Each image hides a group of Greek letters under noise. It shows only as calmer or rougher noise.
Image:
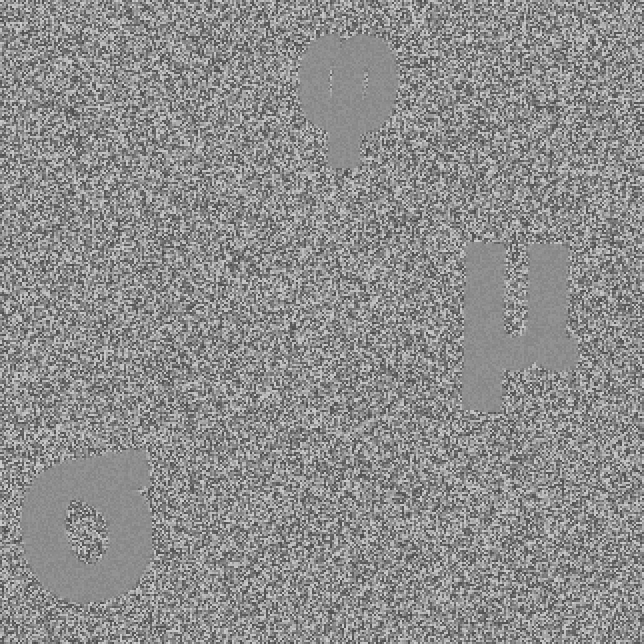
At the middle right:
mu
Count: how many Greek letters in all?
3
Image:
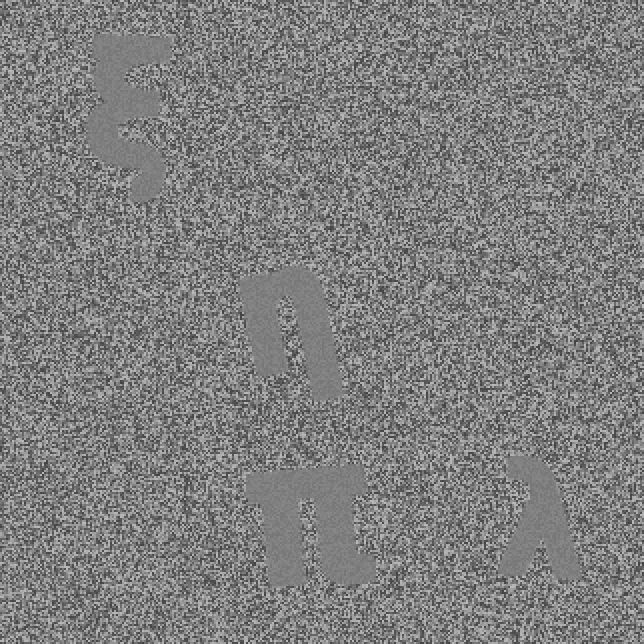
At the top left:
xi
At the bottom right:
lambda
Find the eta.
centre
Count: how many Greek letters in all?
4
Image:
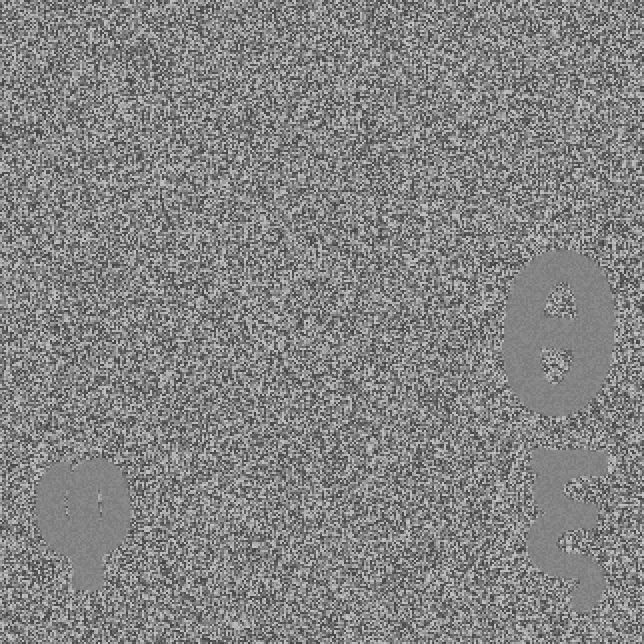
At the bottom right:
xi
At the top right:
nothing
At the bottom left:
phi
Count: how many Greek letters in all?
3
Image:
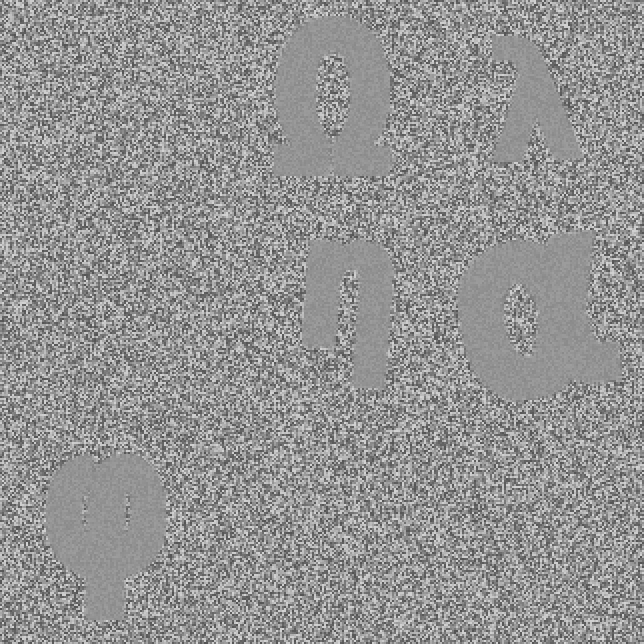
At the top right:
lambda
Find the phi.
bottom left
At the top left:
nothing
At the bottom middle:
nothing
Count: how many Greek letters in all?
5
